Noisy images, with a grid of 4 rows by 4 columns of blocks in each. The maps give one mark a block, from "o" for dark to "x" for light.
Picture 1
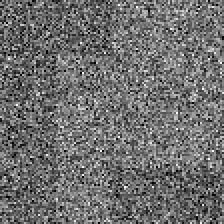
o o x x
o x x x
o x x x
o x o o
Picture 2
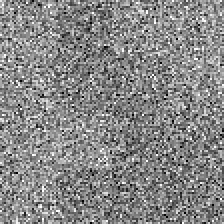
x o x x
x o o x
x x o o
x o o o
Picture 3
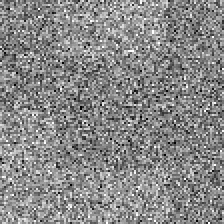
o x x o
o o o o
x o o o
x x x o
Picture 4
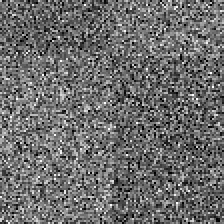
o o x x
x x o o
x x o o
x x o o
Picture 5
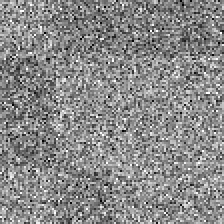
x o o o
o x x x
o x x x
x o x x
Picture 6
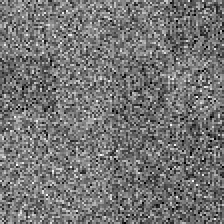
x x x o
o x o x
x x o o
x x o o
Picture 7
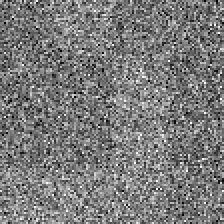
o x o o
o o x o
o o x o
x x x o
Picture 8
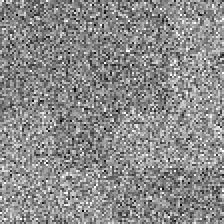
o o o x
o o o x
x o x x
x x o o
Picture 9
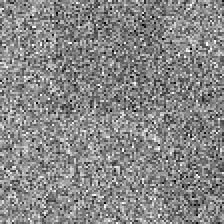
x o o x
x o o o
x x x o
x x x o
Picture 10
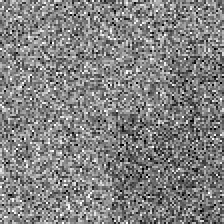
x x x x
x x x o
x x o o
x x o o
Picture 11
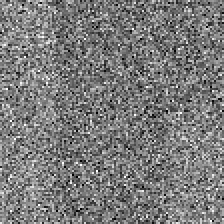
x o o o
x o o o
x o o x
x o o x
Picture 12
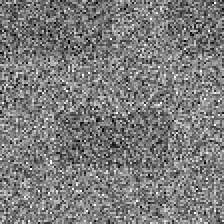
o o x o
x x x x
x o o x
x x x x
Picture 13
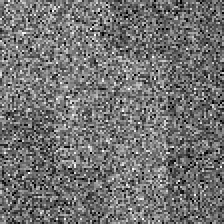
x x o o
x x x o
o x x o
o o x o
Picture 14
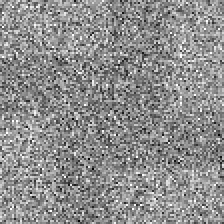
x x o x
o o o x
x o o o
x o x x
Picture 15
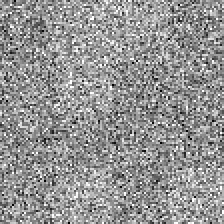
o x x o
o x o o
o o o o
o x o x
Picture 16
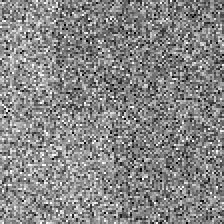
x o o o
x o o o
x x o o
x x o o
